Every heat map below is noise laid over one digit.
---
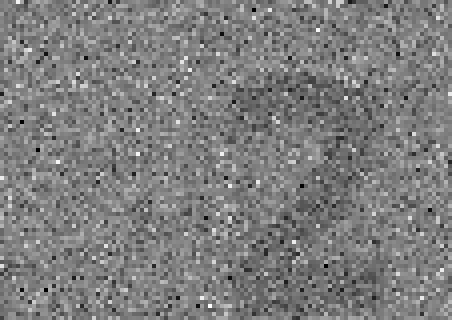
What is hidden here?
dark 2
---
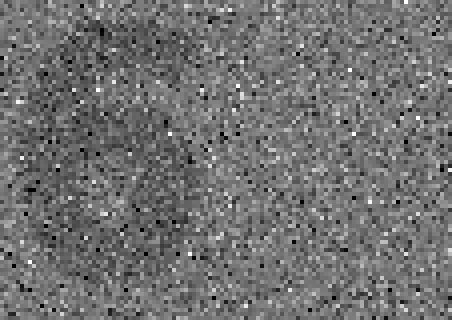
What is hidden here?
dark 6
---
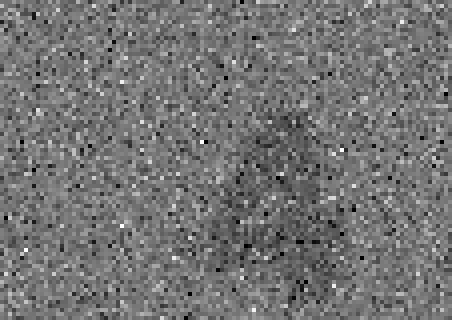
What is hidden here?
dark 4
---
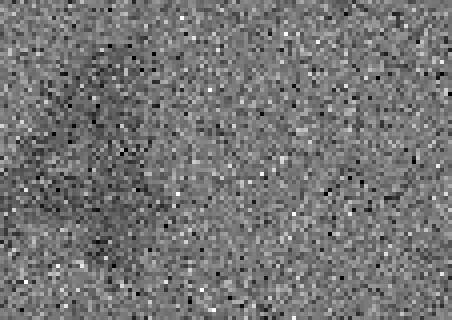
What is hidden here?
dark 4
